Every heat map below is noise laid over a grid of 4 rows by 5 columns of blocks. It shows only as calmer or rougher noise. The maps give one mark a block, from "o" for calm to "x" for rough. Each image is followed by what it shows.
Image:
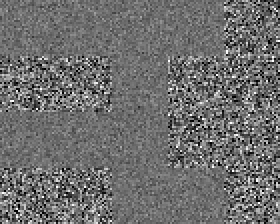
oooox
xxoxx
oooxx
xxoox
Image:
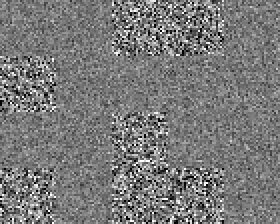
ooxxo
xoooo
ooxoo
xoxxo
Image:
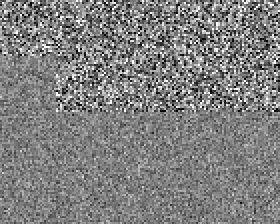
xxxxx
oxxxx
ooooo
ooooo
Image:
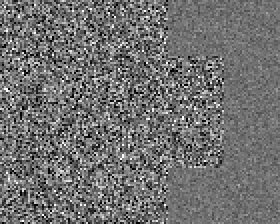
xxxoo
xxxxo
xxxxo
xxxoo
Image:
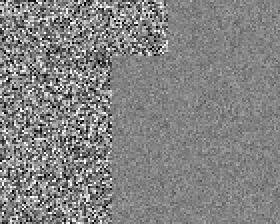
xxxoo
xxooo
xxooo
xxooo
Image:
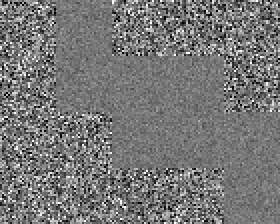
xoxxx
xooox
xxooo
xxxxo
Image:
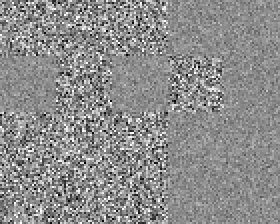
xxxoo
oxoxo
xxxoo
xxxoo
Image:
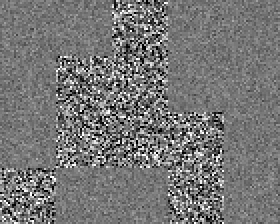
ooxoo
oxxoo
oxxxo
xooxo
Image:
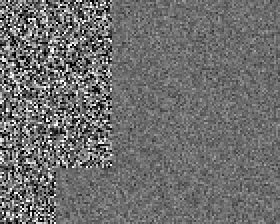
xxooo
xxooo
xxooo
xoooo
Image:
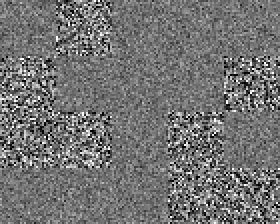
oxooo
xooox
xxoxo
oooxx
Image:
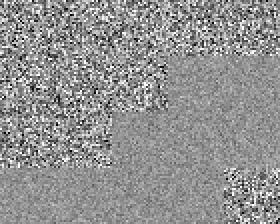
xxxxx
xxxoo
xxooo
oooox
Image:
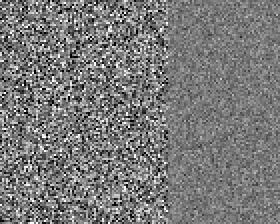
xxxoo
xxxoo
xxxoo
xxxoo
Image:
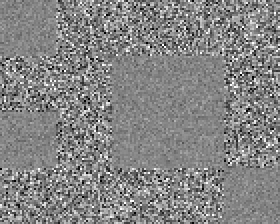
oxxxx
xxoox
oxoox
xxxxo
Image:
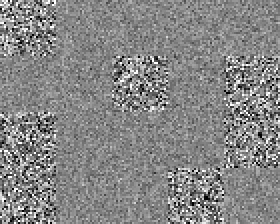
xoooo
ooxox
xooox
xooxo
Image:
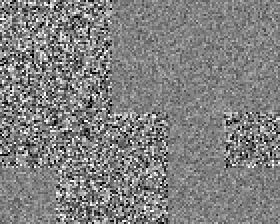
xxooo
xxooo
xxxox
oxxoo
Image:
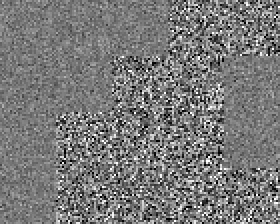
oooxx
ooxxo
oxxxo
oxxxx
